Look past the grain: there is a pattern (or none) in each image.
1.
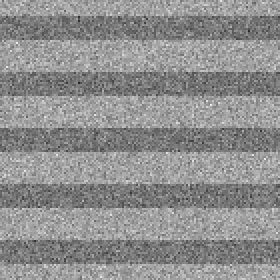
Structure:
horizontal stripes
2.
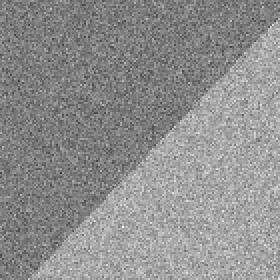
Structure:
a sharp edge
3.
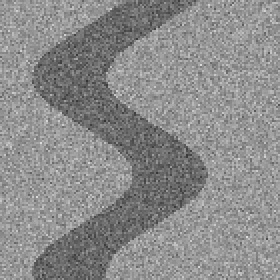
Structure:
a wavy band
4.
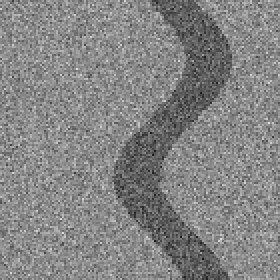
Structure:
a wavy band
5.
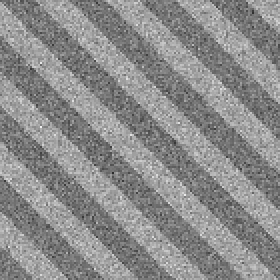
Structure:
diagonal stripes
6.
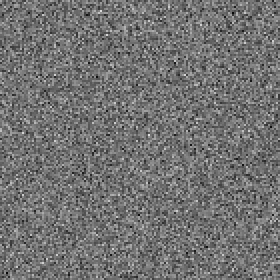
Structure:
only noise
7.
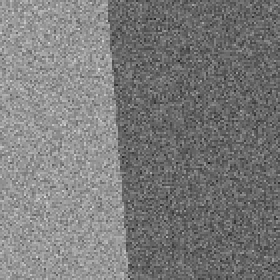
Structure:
a sharp edge
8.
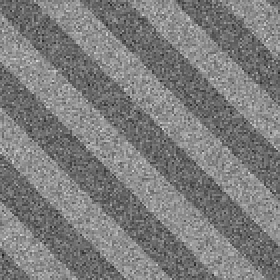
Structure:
diagonal stripes
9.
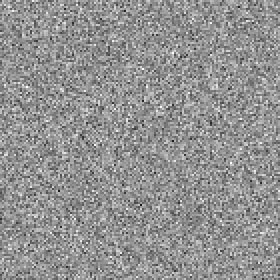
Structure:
only noise
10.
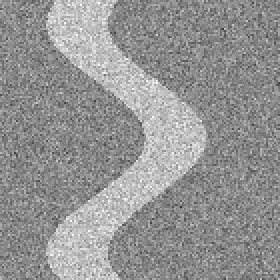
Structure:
a wavy band
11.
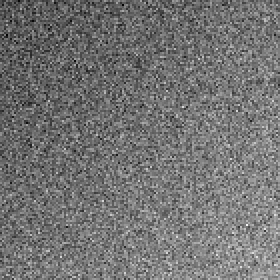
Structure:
a smooth slope
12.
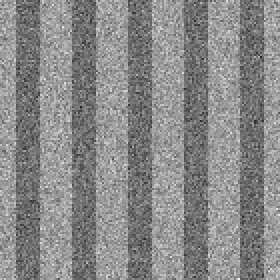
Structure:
vertical stripes
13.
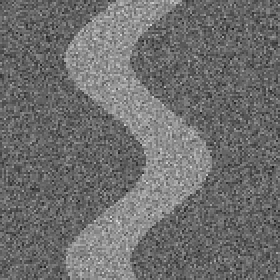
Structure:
a wavy band
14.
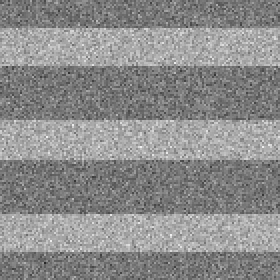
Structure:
horizontal stripes
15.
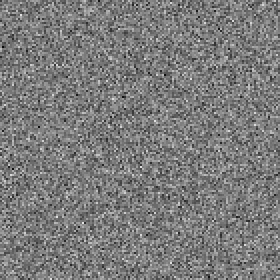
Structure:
only noise
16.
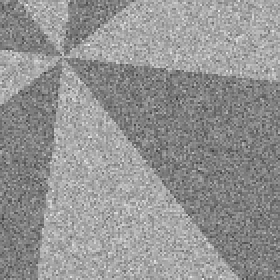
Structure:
spokes from one point
